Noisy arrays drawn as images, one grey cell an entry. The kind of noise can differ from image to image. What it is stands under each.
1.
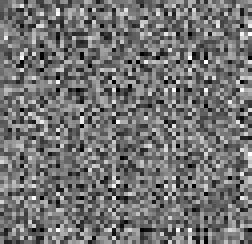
low rank plus noise
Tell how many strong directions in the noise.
two
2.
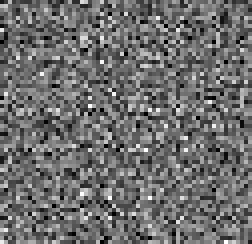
low rank plus noise
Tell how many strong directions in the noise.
three or four
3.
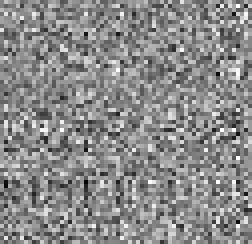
low rank plus noise
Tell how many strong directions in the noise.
three or four
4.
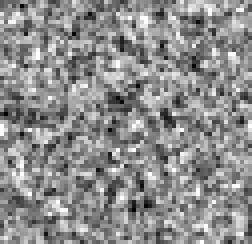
blotchy
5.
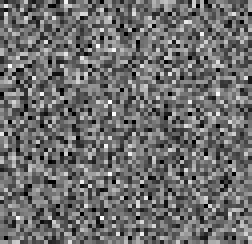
independent entries
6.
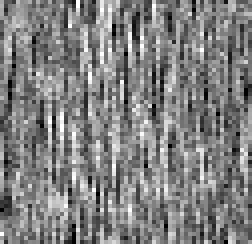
streaked along the columns
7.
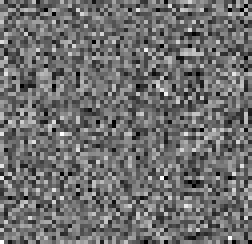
low rank plus noise
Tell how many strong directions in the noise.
two
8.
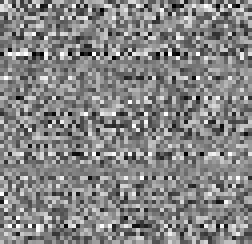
rows of uneven size
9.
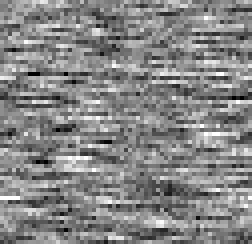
streaked along the rows
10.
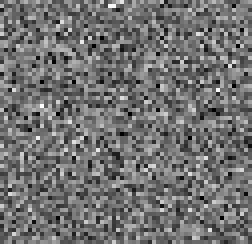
independent entries
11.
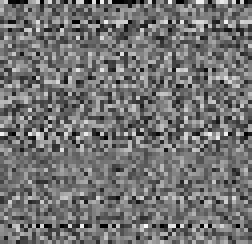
rows of uneven size
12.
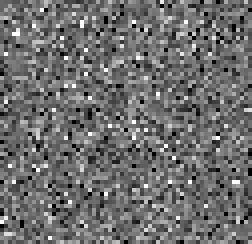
heavy tails
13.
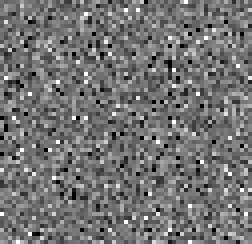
heavy tails
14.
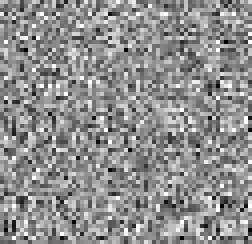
low rank plus noise
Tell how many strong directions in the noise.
one
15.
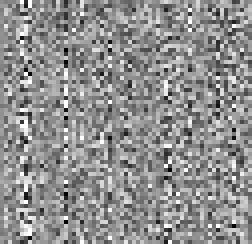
columns of uneven size
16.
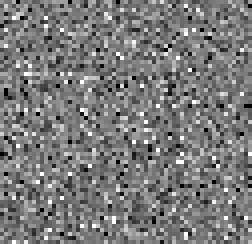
heavy tails
